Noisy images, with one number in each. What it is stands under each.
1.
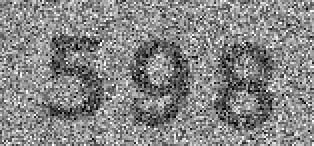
598
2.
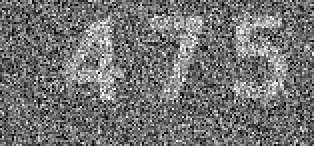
475
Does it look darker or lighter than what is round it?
lighter
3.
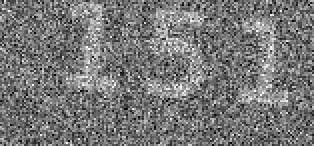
151
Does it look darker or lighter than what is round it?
lighter
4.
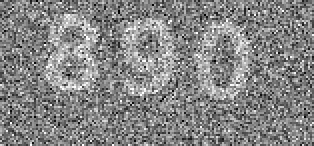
890
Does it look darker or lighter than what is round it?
lighter
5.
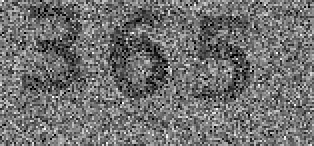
365
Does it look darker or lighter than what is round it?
darker
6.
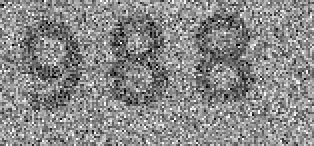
988
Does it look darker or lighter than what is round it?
darker
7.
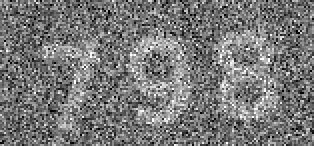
798
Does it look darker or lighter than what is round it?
lighter
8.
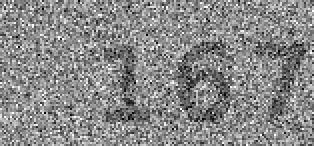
167
